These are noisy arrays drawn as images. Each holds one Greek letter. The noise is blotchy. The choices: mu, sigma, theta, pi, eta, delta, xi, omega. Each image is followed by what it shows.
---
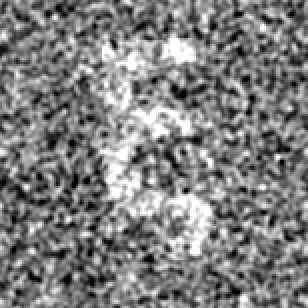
xi
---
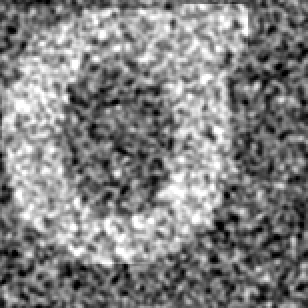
sigma
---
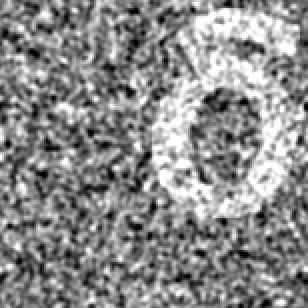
delta
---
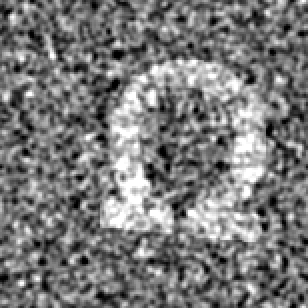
omega
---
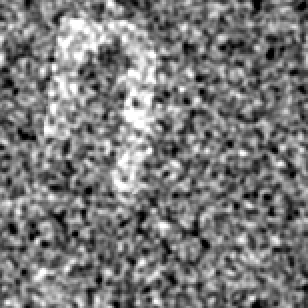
eta
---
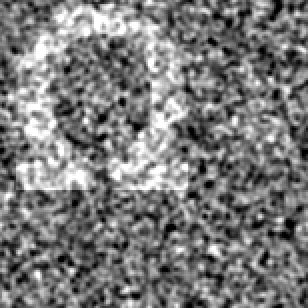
omega
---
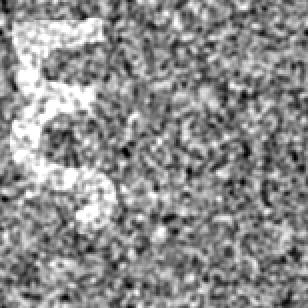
xi
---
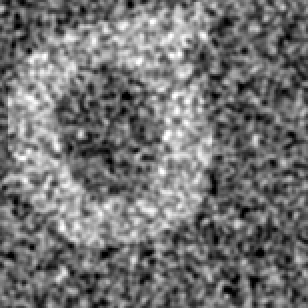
sigma
